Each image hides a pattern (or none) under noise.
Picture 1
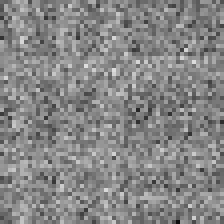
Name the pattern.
bands of rows crossing bands of columns
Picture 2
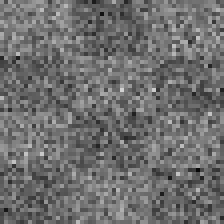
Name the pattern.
a checkerboard
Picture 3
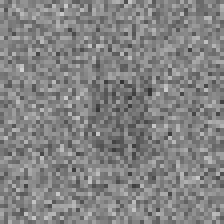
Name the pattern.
one block
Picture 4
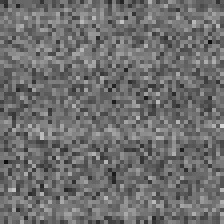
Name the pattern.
bands of rows
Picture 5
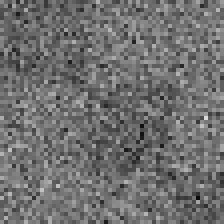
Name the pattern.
blocks along the diagonal
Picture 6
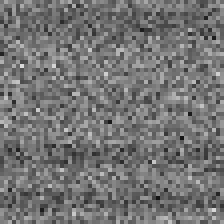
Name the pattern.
bands of rows
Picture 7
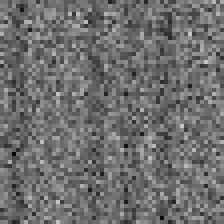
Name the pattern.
bands of columns
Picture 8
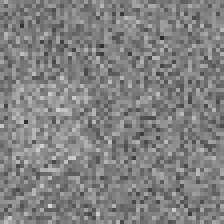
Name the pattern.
one block
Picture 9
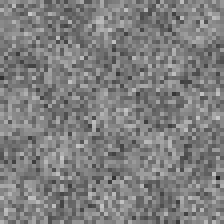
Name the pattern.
a checkerboard
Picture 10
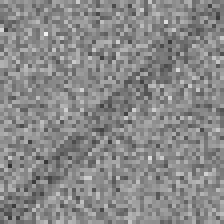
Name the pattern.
a diagonal band
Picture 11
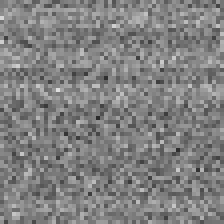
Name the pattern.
bands of rows
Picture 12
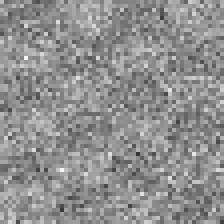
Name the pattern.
a checkerboard
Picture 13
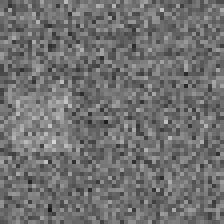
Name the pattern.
one block
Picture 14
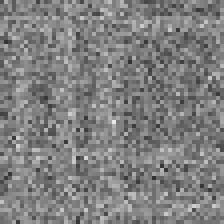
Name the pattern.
bands of rows crossing bands of columns
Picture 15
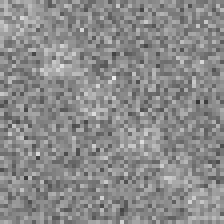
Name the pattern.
blocks along the diagonal
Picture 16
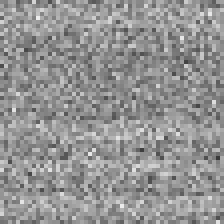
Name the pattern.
bands of rows
